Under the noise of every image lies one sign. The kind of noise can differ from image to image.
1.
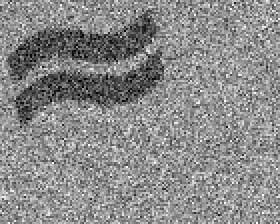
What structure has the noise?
independent entries
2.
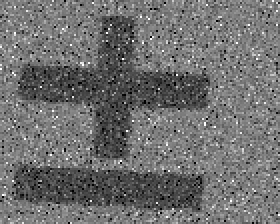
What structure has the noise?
heavy tails
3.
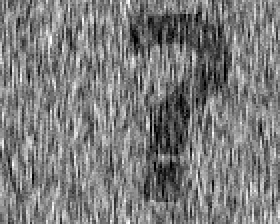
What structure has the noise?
streaked along the columns
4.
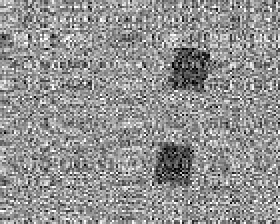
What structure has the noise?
low rank plus noise
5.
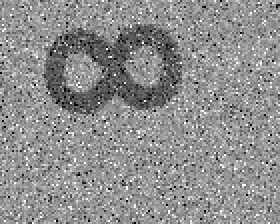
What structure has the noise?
heavy tails
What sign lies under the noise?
infinity sign
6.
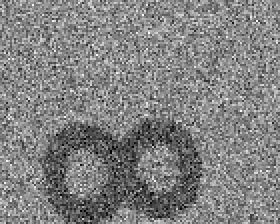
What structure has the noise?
independent entries
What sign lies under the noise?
infinity sign
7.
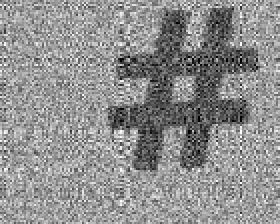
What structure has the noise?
low rank plus noise
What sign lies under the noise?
hash sign
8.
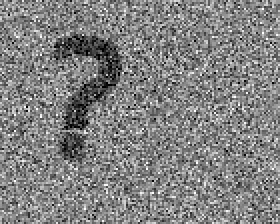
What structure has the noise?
independent entries
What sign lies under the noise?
question mark
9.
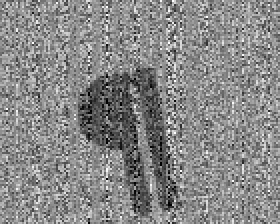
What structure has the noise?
columns of uneven size
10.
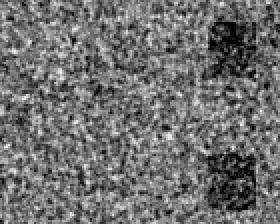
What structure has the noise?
blotchy
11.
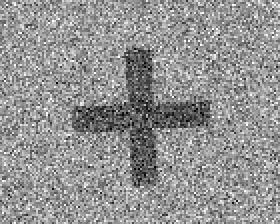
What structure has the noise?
independent entries
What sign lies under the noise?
plus sign
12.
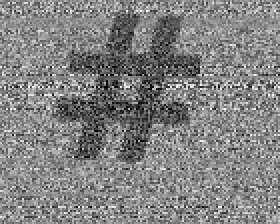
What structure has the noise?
rows of uneven size
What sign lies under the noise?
hash sign
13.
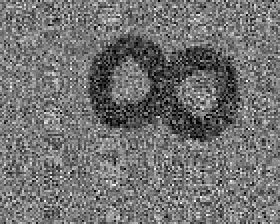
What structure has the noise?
low rank plus noise
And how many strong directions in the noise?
three or four
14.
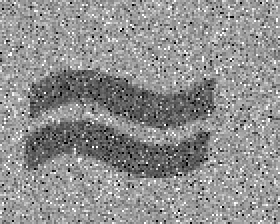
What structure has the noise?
heavy tails
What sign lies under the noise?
approximately sign
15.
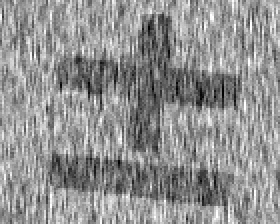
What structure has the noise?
streaked along the columns
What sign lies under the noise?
plus-minus sign
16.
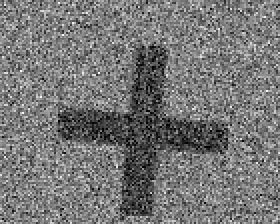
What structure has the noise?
independent entries
